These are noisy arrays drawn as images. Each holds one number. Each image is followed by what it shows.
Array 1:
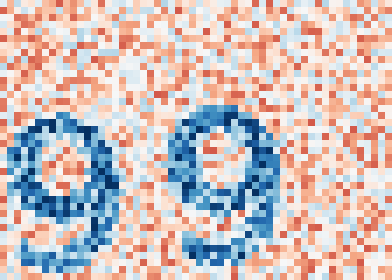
99
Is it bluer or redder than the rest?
bluer
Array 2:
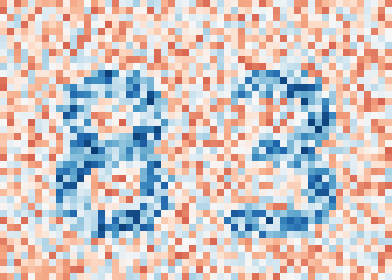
83
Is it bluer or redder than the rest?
bluer
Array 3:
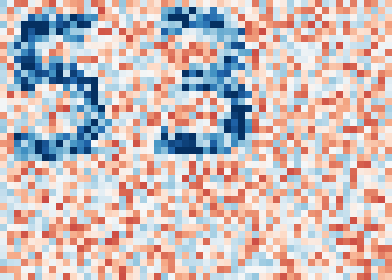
53
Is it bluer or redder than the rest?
bluer
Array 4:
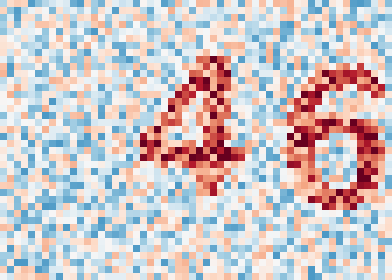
46
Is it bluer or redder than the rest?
redder
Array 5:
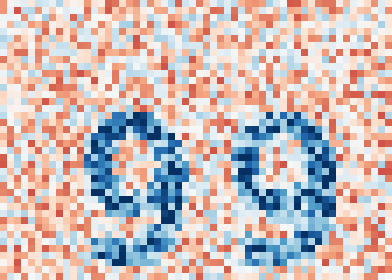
99
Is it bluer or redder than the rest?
bluer
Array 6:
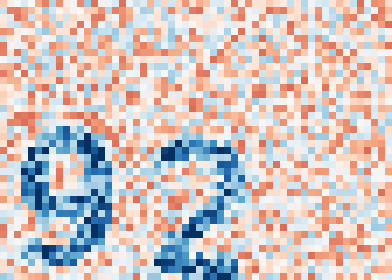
92
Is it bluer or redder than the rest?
bluer
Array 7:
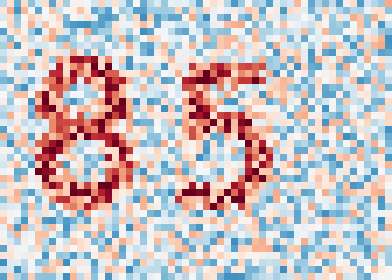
85
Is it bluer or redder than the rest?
redder
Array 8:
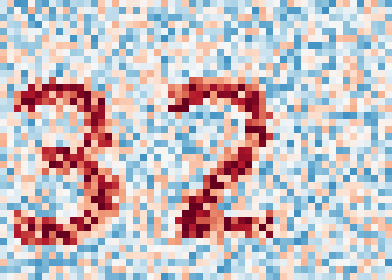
32
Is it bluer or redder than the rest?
redder
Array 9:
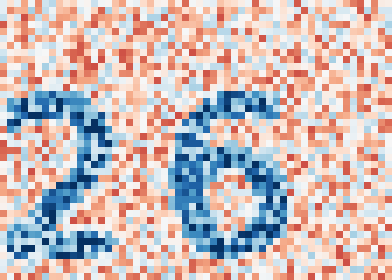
26
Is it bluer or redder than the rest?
bluer
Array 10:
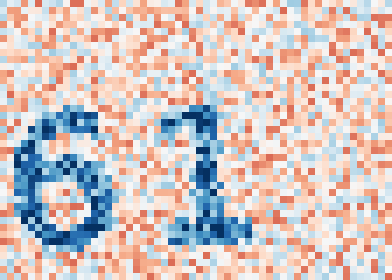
61
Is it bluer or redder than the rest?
bluer
